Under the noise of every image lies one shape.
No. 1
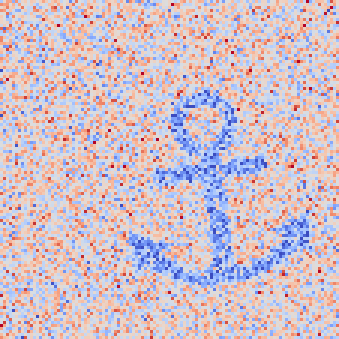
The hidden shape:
anchor
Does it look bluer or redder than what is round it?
bluer
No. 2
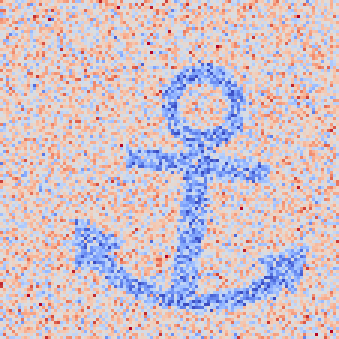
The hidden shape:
anchor
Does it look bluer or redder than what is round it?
bluer
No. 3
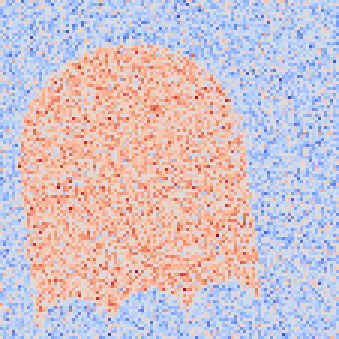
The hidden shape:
ghost
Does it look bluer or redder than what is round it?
redder
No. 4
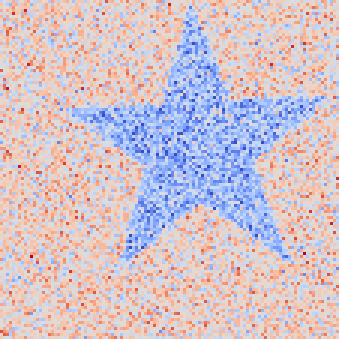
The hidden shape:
star
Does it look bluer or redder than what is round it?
bluer
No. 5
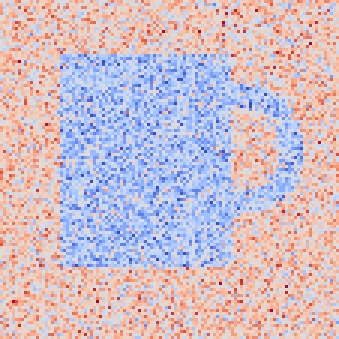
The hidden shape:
cup
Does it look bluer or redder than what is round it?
bluer
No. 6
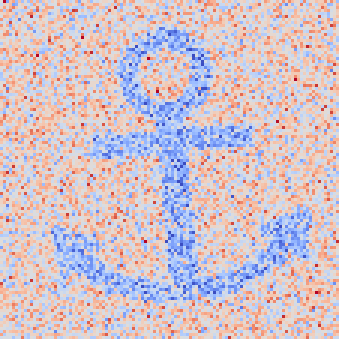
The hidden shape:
anchor
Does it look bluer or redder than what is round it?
bluer
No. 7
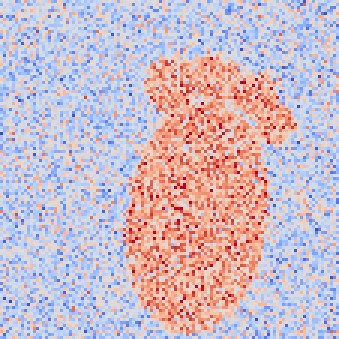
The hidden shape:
footprint
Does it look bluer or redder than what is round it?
redder
